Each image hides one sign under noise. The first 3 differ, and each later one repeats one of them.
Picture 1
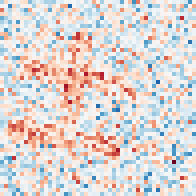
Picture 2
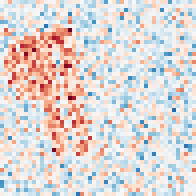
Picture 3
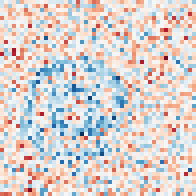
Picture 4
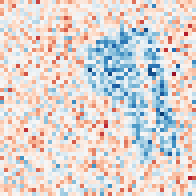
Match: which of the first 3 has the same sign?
2
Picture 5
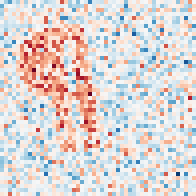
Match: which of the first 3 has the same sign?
2
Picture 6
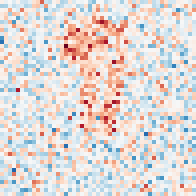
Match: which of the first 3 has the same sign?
2
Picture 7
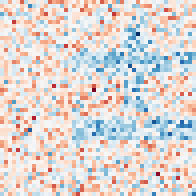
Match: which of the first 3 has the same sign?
1
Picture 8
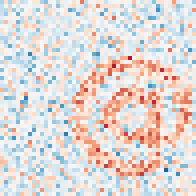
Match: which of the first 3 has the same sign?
3
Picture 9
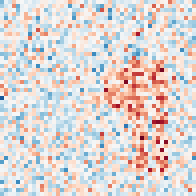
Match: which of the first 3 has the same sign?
2
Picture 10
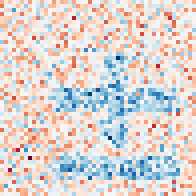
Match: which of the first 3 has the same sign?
1
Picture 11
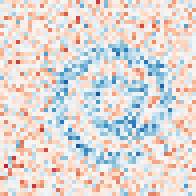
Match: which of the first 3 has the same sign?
3
